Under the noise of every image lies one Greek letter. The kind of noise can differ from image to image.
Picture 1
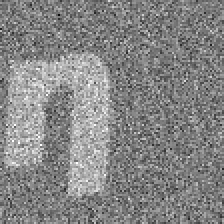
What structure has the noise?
low rank plus noise
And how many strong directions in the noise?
one
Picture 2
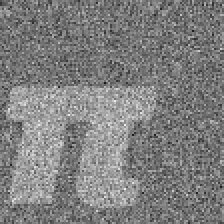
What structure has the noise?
low rank plus noise
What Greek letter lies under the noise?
pi
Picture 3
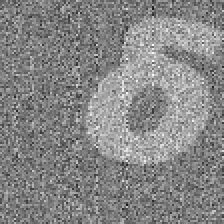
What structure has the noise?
columns of uneven size
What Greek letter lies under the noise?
delta
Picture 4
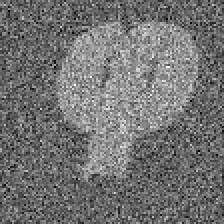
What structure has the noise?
low rank plus noise
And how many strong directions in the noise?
five to eight
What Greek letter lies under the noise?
phi
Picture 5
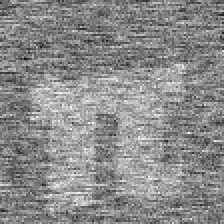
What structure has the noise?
streaked along the rows
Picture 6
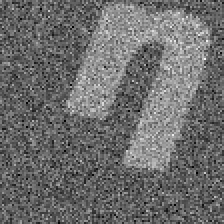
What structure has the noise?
independent entries
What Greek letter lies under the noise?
eta
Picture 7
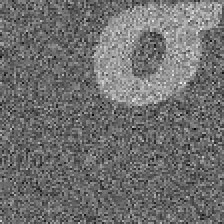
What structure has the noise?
low rank plus noise
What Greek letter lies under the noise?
sigma
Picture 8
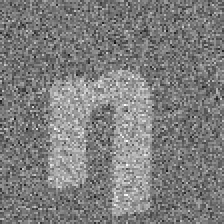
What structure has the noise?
low rank plus noise
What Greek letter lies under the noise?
eta
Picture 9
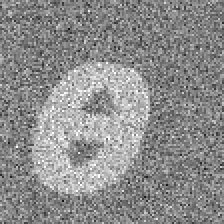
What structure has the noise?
independent entries
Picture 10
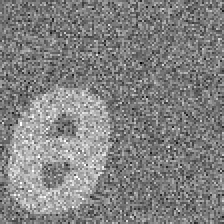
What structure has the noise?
independent entries
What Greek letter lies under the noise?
theta
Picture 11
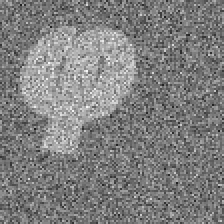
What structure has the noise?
independent entries
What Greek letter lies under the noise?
phi
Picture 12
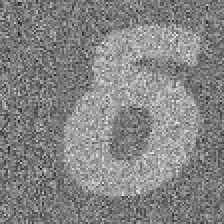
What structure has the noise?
columns of uneven size
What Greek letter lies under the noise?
delta
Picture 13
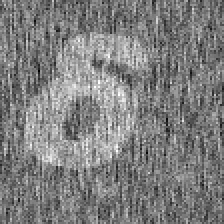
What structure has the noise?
streaked along the columns
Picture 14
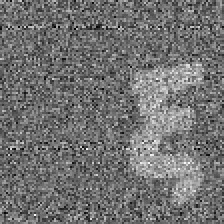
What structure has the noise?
rows of uneven size
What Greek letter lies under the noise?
xi
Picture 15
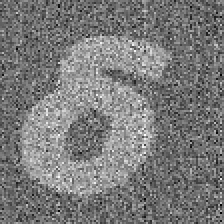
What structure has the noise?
columns of uneven size
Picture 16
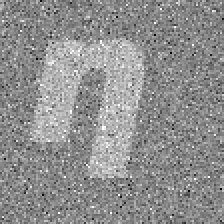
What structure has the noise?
heavy tails
